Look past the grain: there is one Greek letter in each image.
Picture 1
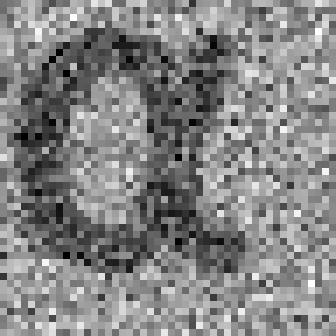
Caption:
dark alpha
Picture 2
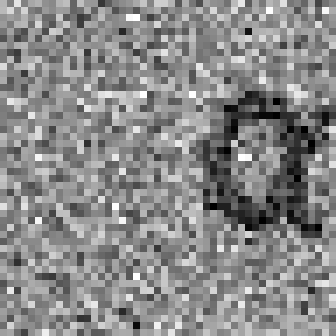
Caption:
dark alpha, middle right
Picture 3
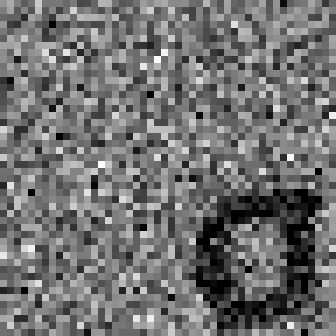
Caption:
dark sigma, bottom right
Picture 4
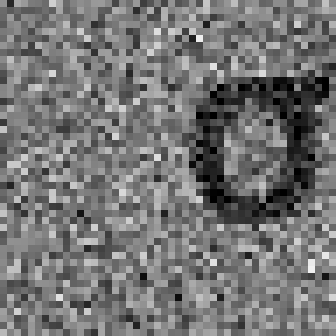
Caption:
dark sigma, middle right
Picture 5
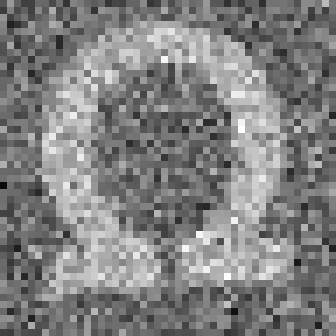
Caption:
light omega
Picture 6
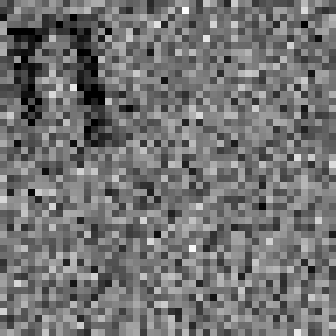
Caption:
dark eta, top left
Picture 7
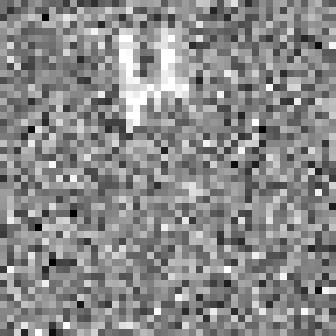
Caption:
light mu, top middle
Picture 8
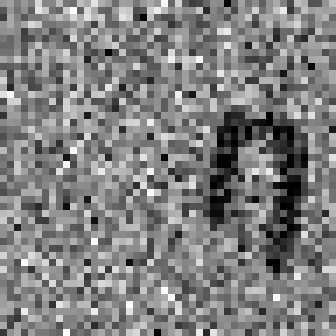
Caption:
dark eta
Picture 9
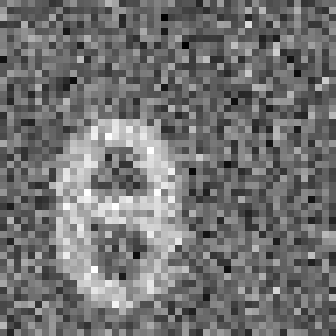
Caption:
light theta
